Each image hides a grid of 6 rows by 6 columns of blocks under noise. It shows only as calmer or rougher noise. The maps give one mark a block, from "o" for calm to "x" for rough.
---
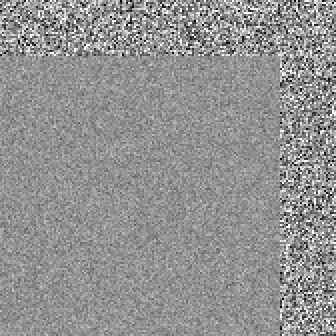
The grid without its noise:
x x x x x x
o o o o o x
o o o o o x
o o o o o x
o o o o o x
o o o o o x
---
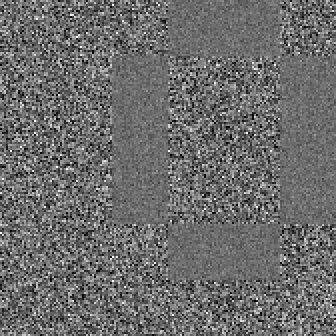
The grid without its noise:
x x x o o x
x x o x x o
x x o x x o
x x o x x o
x x x o o x
x x x x x x
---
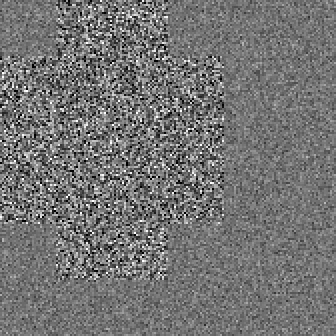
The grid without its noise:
o x x o o o
x x x x o o
x x x x o o
x x x x o o
o x x o o o
o o o o o o
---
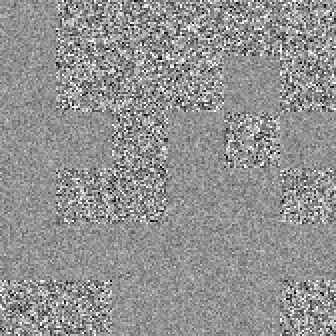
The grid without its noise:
o x x x x x
o x x x o x
o o x o x o
o x x o o x
o o o o o o
x x o o o x
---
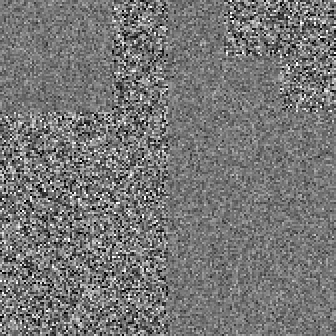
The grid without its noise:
o o x o x x
o o x o o x
x x x o o o
x x x o o o
x x x o o o
x x x o o o
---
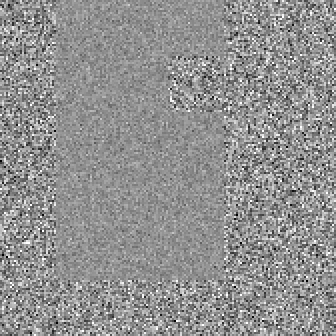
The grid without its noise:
x o o o x x
x o o x x x
x o o o x x
x o o o x x
x o o o x x
x x x x x x
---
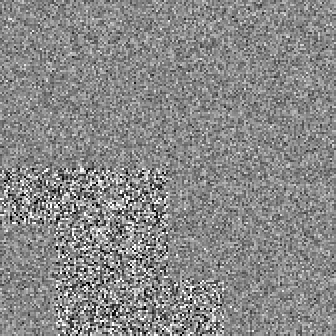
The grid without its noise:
o o o o o o
o o o o o o
o o o o o o
x x x o o o
o x x o o o
o x x x o o
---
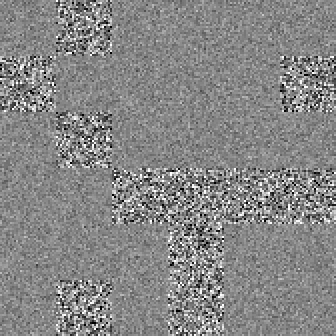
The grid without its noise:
o x o o o o
x o o o o x
o x o o o o
o o x x x x
o o o x o o
o x o x o o
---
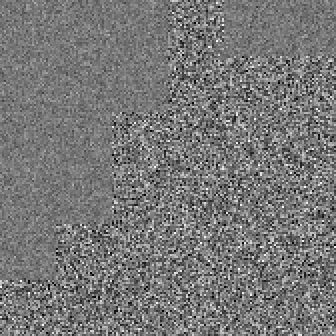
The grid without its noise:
o o o x o o
o o o x x x
o o x x x x
o o x x x x
o x x x x x
x x x x x x
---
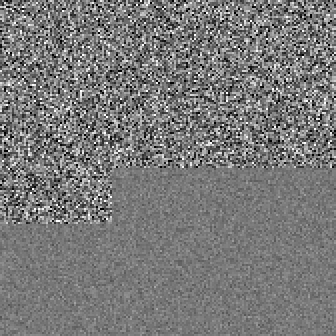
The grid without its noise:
x x x x x x
x x x x x x
x x x x x x
x x o o o o
o o o o o o
o o o o o o
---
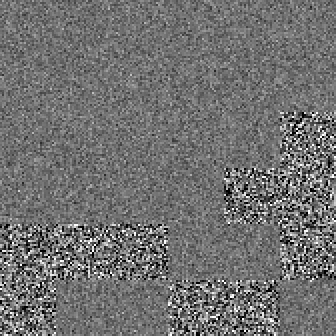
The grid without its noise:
o o o o o o
o o o o o o
o o o o o x
o o o o x x
x x x o o x
x o o x x o
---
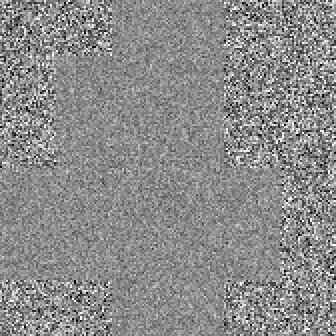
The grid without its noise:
x x o o x x
x o o o x x
x o o o x x
o o o o o x
o o o o o x
x x o o x x
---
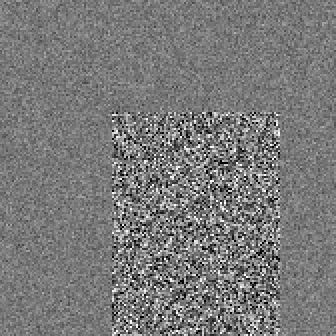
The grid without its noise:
o o o o o o
o o o o o o
o o x x x o
o o x x x o
o o x x x o
o o x x x o
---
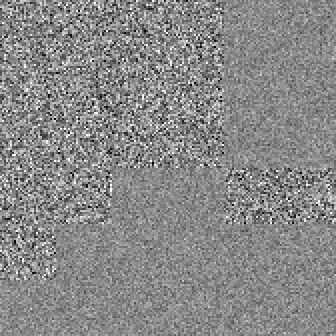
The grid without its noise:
x x x x o o
x x x x o o
x x x x o o
x x o o x x
x o o o o o
o o o o o o
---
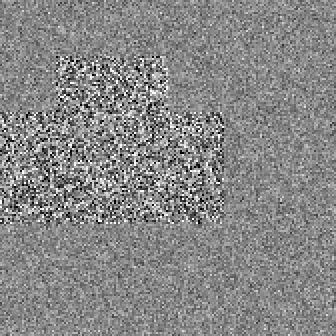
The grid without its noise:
o o o o o o
o x x o o o
x x x x o o
x x x x o o
o o o o o o
o o o o o o
